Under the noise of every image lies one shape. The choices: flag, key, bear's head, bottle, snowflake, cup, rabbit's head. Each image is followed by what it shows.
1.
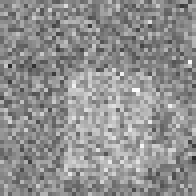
light cup
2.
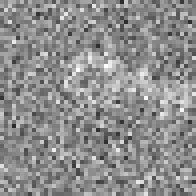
light key
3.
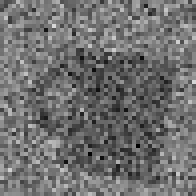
dark cup
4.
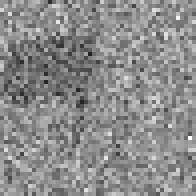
dark flag
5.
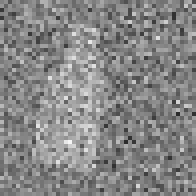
light bottle
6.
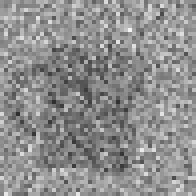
dark cup
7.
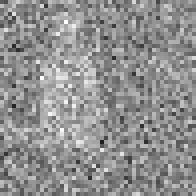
light bottle
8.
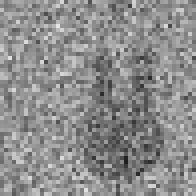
dark rabbit's head
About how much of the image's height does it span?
two thirds
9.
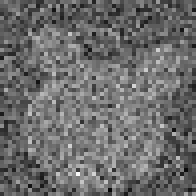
light bear's head
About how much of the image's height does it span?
nearly all
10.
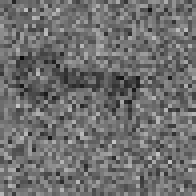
dark key
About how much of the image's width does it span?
two thirds
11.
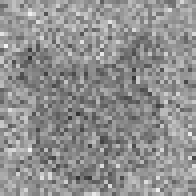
dark bear's head
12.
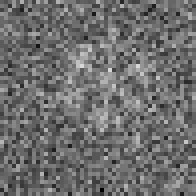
light snowflake
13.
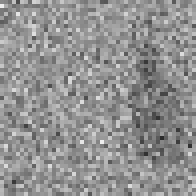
dark bottle
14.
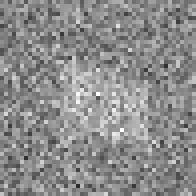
light flag
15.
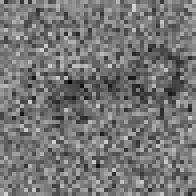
dark key
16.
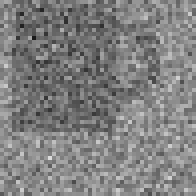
dark cup
